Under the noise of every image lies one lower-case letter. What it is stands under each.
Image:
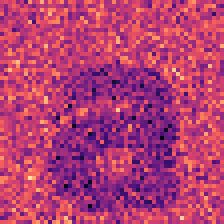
a
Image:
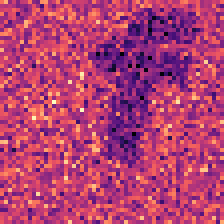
f
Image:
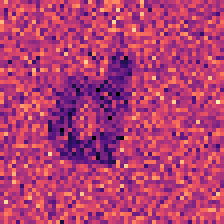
d
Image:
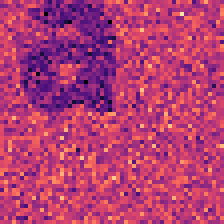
a
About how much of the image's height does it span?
half
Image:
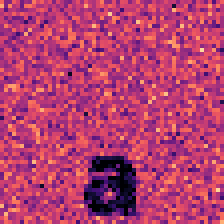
a
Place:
bottom middle
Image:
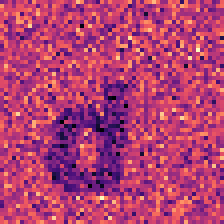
d
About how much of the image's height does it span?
half
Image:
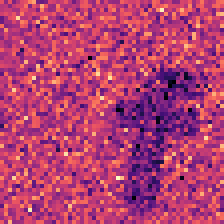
f
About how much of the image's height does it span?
two thirds
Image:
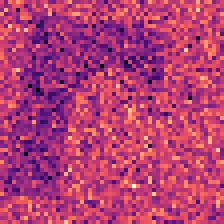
r
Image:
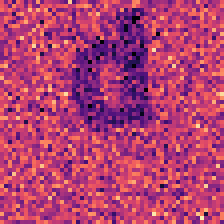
d
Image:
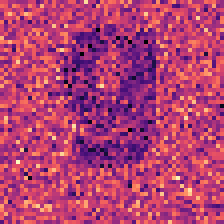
g
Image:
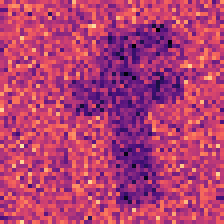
f
